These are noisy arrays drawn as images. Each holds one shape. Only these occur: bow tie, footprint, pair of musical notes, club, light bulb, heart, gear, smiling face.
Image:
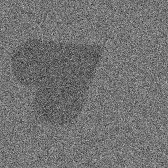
dark heart
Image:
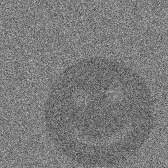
dark smiling face
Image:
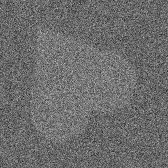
light heart
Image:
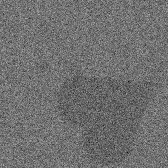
dark heart
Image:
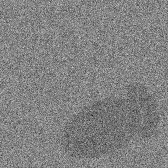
dark footprint
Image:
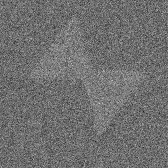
light bow tie
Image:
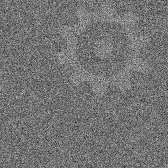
light gear
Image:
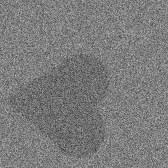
dark heart
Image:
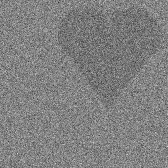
dark heart
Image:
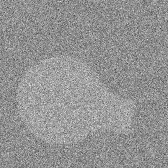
light light bulb
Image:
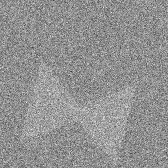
light bow tie
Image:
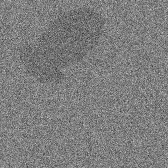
dark footprint
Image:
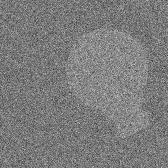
light light bulb
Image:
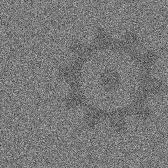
dark gear
